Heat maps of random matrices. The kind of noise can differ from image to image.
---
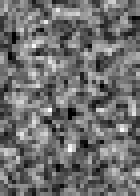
blotchy
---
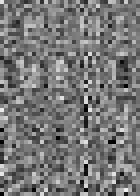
low rank plus noise
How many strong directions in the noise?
three or four
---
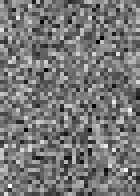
independent entries
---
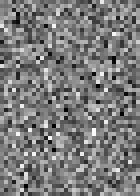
independent entries
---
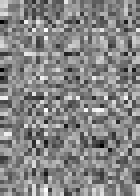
low rank plus noise
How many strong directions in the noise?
two
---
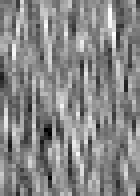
streaked along the columns
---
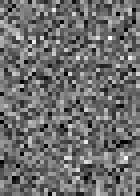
independent entries
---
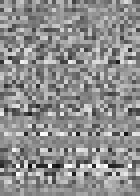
rows of uneven size
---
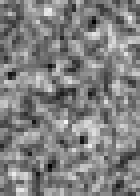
blotchy
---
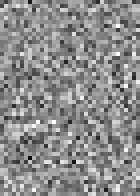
low rank plus noise
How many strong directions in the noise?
five to eight
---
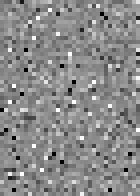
heavy tails
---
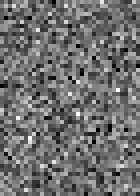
independent entries
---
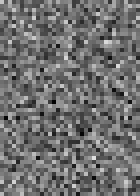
independent entries
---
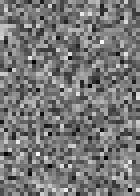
independent entries
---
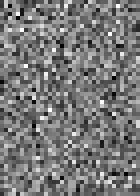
independent entries
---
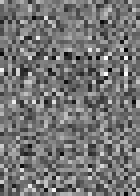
low rank plus noise
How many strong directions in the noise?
three or four
